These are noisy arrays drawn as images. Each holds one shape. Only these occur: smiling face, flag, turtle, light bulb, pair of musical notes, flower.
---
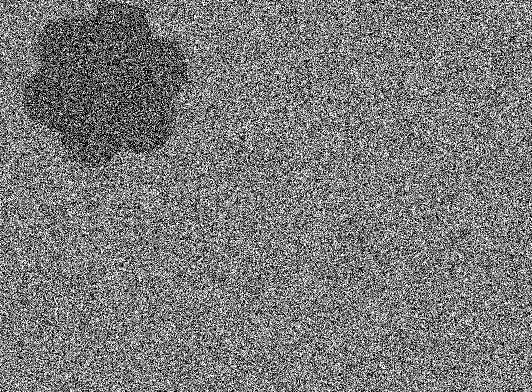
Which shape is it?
flower
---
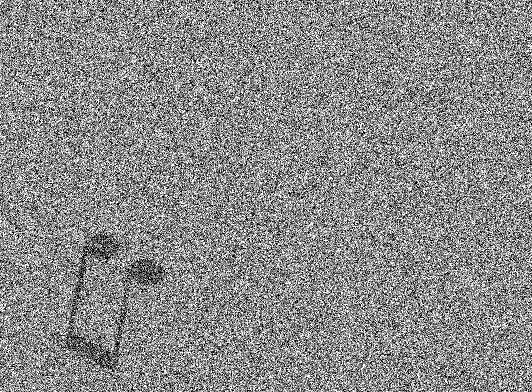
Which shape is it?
pair of musical notes
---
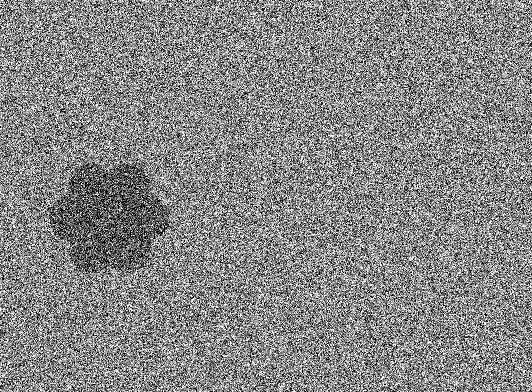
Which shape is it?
flower
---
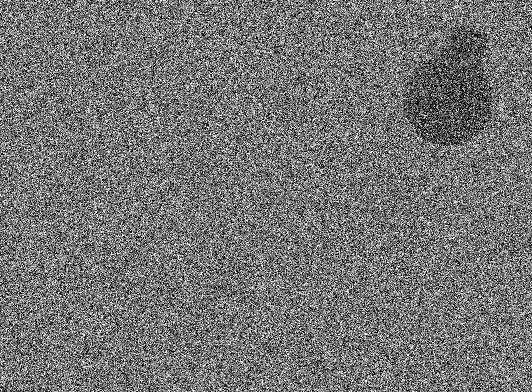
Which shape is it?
light bulb
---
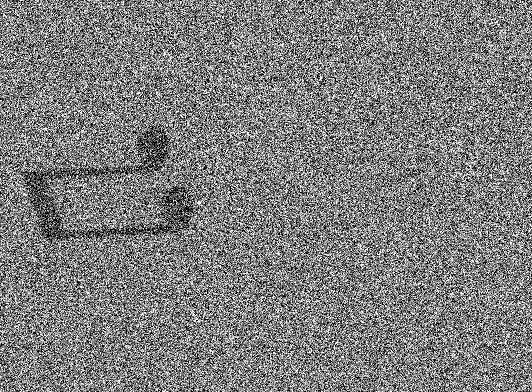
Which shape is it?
pair of musical notes
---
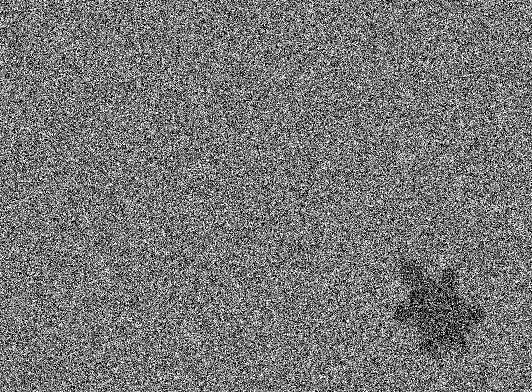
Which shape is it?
turtle
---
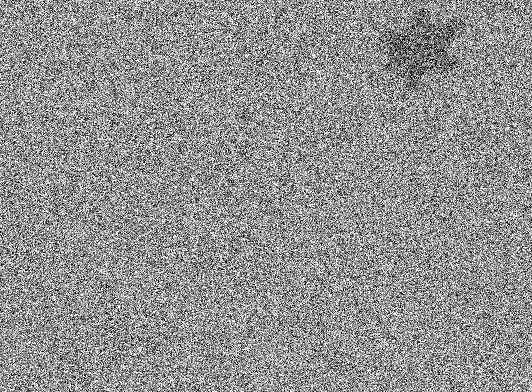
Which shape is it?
turtle
